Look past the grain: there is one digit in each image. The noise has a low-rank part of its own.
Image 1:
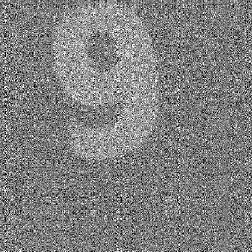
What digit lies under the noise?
9
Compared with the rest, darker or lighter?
lighter
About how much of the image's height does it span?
two thirds
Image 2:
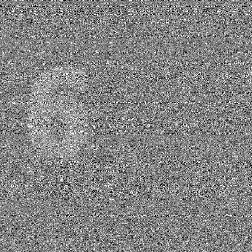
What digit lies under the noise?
6
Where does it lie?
middle left
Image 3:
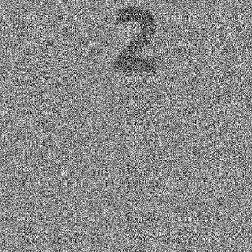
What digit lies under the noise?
2
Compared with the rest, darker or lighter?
darker
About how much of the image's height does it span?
a quarter
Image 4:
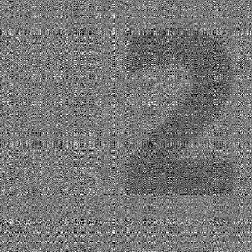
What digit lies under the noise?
2
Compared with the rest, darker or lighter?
darker
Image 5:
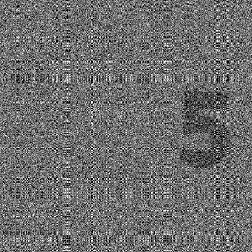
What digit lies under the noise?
5
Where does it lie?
middle right
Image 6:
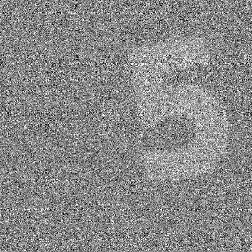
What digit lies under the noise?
5
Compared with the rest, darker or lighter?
lighter
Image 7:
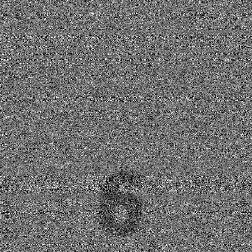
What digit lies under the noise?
6
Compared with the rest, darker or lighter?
darker
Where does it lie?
bottom middle
